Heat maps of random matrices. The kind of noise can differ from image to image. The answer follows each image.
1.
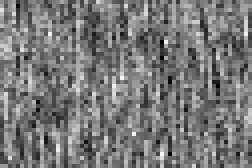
streaked along the columns
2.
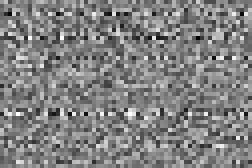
rows of uneven size
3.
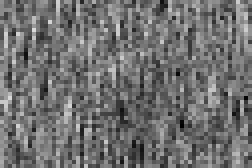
streaked along the columns
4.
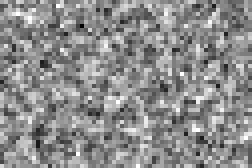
blotchy
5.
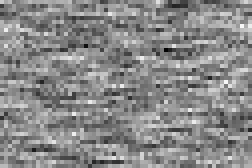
streaked along the rows
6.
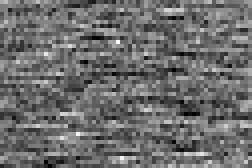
streaked along the rows
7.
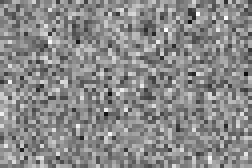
low rank plus noise
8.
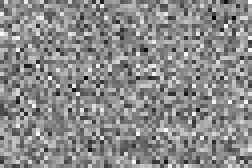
low rank plus noise
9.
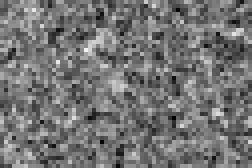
blotchy
